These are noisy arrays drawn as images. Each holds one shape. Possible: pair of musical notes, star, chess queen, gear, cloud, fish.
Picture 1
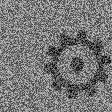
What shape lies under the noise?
gear
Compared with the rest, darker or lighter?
darker
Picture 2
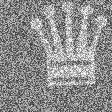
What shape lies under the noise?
chess queen
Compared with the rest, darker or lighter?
lighter
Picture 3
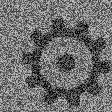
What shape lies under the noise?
gear
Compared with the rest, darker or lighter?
darker
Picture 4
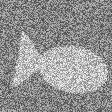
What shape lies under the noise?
fish
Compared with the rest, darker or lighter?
lighter
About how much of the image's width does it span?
nearly all
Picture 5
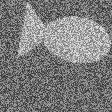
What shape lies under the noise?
fish
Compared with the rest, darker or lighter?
lighter
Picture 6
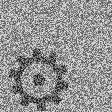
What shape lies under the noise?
gear
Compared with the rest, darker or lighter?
darker
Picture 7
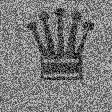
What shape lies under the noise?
chess queen
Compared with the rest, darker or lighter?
darker
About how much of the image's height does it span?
two thirds
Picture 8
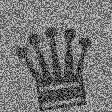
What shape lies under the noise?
chess queen
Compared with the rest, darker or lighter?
darker
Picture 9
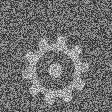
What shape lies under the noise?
gear
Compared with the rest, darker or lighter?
lighter
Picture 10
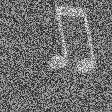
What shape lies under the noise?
pair of musical notes
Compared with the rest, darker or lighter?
lighter
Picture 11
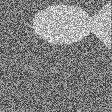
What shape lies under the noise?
fish
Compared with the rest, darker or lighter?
lighter
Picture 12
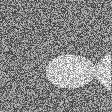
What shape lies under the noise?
fish
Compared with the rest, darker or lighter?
lighter
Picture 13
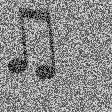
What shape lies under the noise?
pair of musical notes
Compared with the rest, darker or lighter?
darker
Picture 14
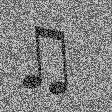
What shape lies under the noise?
pair of musical notes
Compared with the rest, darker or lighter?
darker
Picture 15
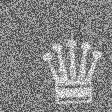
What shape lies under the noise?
chess queen
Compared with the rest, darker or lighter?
lighter
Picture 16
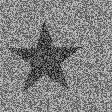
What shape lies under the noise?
star
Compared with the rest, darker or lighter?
darker
